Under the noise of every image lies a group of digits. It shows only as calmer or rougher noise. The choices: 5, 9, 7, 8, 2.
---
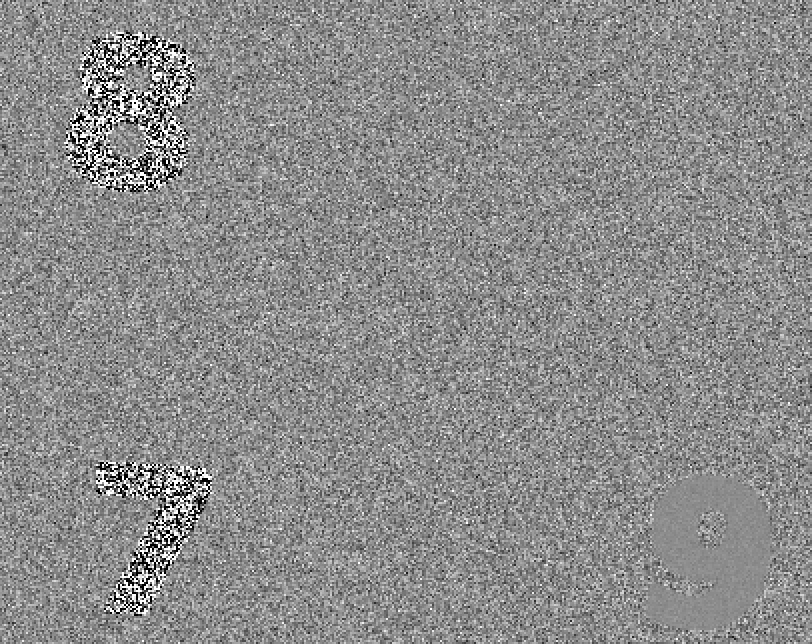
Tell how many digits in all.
3
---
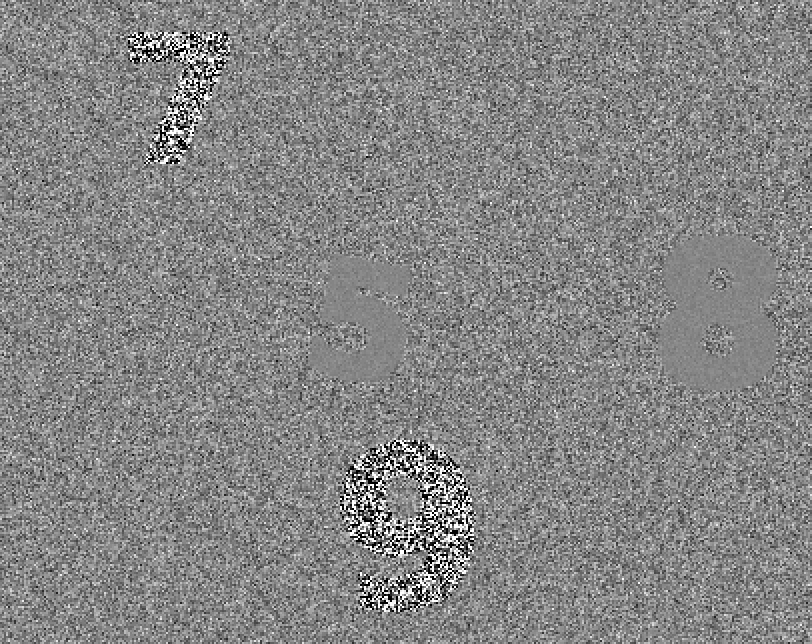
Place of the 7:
top left
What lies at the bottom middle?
9
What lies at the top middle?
nothing
